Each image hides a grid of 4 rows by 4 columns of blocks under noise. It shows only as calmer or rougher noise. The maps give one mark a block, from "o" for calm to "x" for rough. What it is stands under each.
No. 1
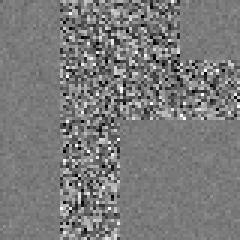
oxxo
oxxx
oxoo
oxoo
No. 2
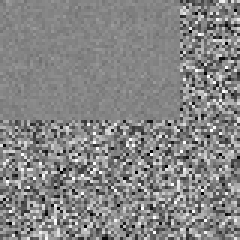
ooox
ooox
xxxx
xxxx
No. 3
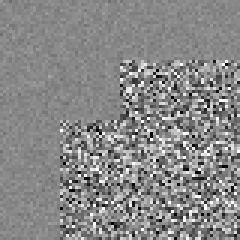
oooo
ooxx
oxxx
oxxx
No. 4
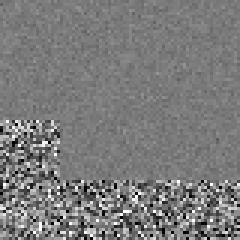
oooo
oooo
xooo
xxxx
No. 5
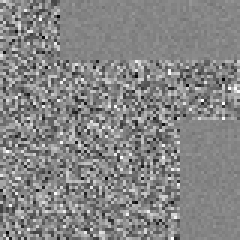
xooo
xxxx
xxxo
xxxo
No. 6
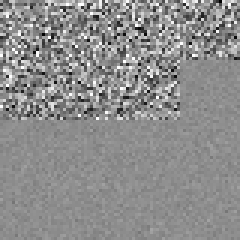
xxxx
xxxo
oooo
oooo
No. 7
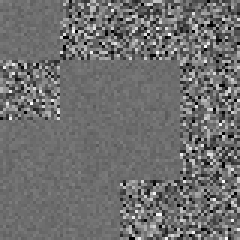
oxxx
xoox
ooox
ooxx
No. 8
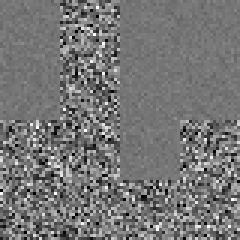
oxoo
oxoo
xxox
xxxx
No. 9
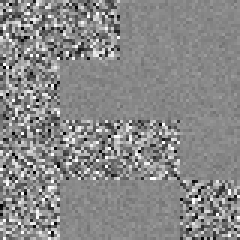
xxoo
xooo
xxxo
xoox
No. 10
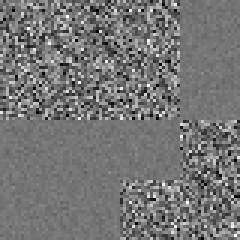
xxxo
xxxo
ooox
ooxx
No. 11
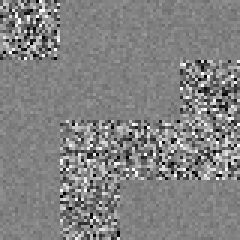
xooo
ooox
oxxx
oxoo
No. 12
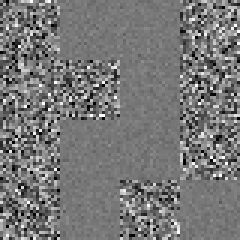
xoox
xxox
xoox
xoxo
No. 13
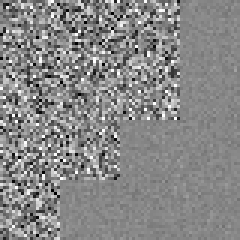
xxxo
xxxo
xxoo
xooo
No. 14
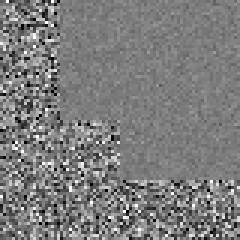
xooo
xooo
xxoo
xxxx
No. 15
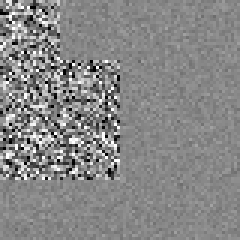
xooo
xxoo
xxoo
oooo
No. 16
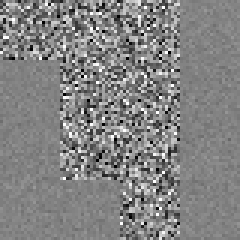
xxxo
oxxo
oxxo
ooxo
